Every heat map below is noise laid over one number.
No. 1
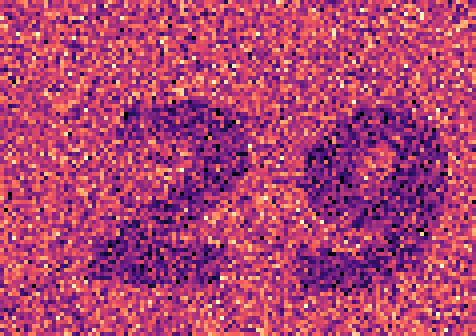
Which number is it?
29
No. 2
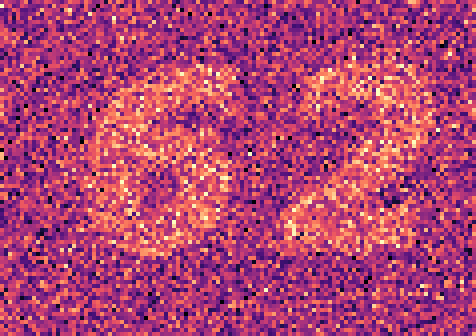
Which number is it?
62
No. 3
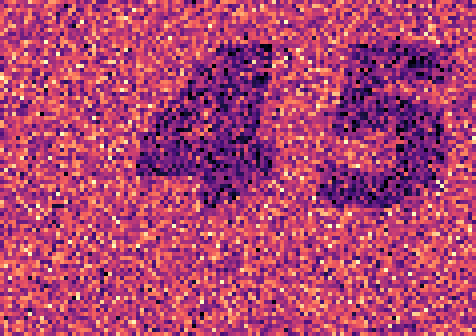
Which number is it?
45
